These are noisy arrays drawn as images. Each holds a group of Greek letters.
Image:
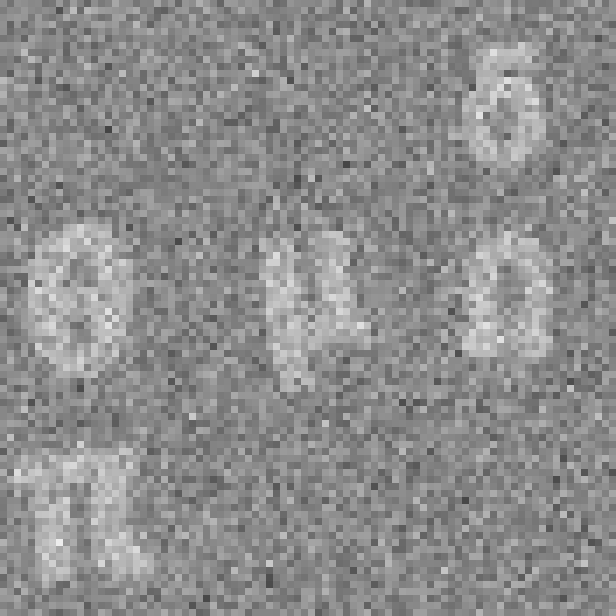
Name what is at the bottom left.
pi
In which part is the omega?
middle right
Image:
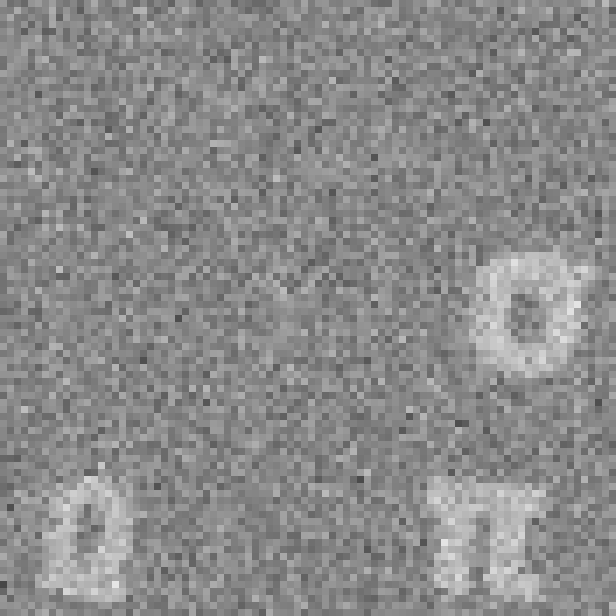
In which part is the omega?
bottom left
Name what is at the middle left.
nothing
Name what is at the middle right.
sigma
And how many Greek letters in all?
3
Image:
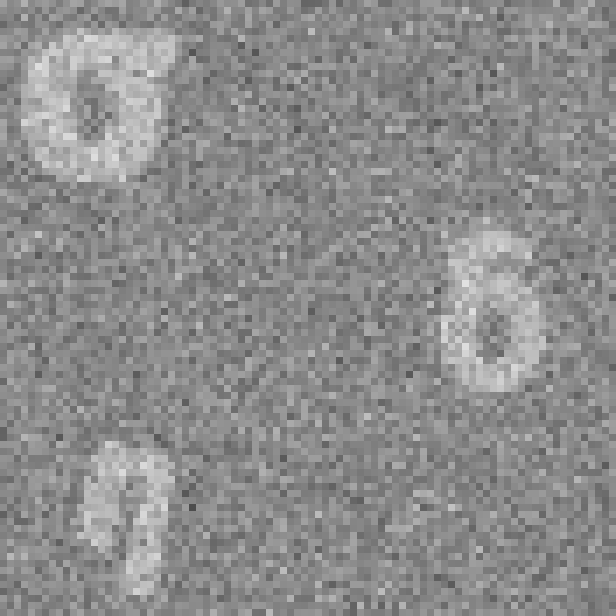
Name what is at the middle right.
delta
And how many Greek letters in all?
3
